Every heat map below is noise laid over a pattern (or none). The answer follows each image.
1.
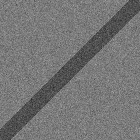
a diagonal band
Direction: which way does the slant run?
bottom left to top right
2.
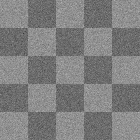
a checkerboard
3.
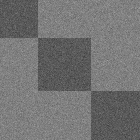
blocks along the diagonal
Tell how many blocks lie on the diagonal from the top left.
3
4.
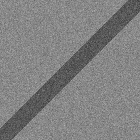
a diagonal band
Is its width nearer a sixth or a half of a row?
a sixth
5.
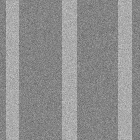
bands of columns
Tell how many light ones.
3
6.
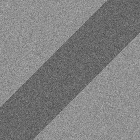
a diagonal band
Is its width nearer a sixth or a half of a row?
a half
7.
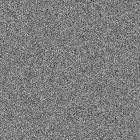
only noise
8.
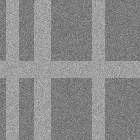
bands of rows crossing bands of columns
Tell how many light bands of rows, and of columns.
1 and 3
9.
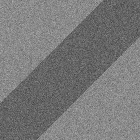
a diagonal band
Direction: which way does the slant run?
bottom left to top right
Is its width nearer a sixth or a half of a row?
a half
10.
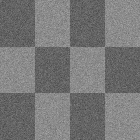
a checkerboard
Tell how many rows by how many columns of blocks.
3 by 4
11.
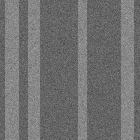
bands of columns
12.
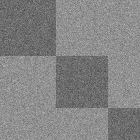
blocks along the diagonal
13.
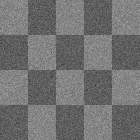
a checkerboard
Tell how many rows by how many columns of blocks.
4 by 5
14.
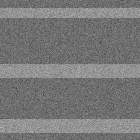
bands of rows
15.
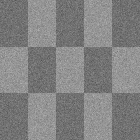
a checkerboard
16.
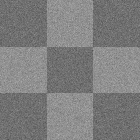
a checkerboard
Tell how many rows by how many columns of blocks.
3 by 3
